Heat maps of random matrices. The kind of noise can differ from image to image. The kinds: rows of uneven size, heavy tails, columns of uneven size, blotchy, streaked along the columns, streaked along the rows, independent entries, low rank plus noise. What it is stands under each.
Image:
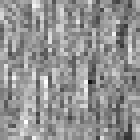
streaked along the columns
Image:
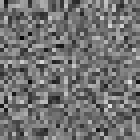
low rank plus noise
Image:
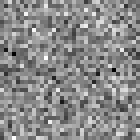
independent entries
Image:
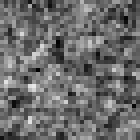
blotchy
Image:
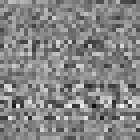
rows of uneven size
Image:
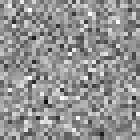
independent entries
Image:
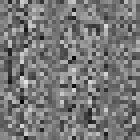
columns of uneven size
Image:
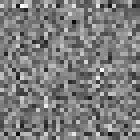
low rank plus noise
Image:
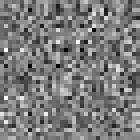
low rank plus noise
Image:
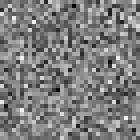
independent entries
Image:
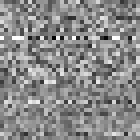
rows of uneven size
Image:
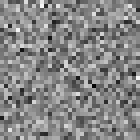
independent entries
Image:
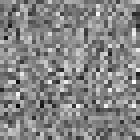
low rank plus noise
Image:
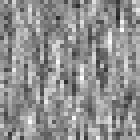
streaked along the columns
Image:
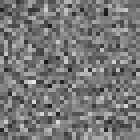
low rank plus noise
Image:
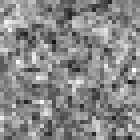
blotchy
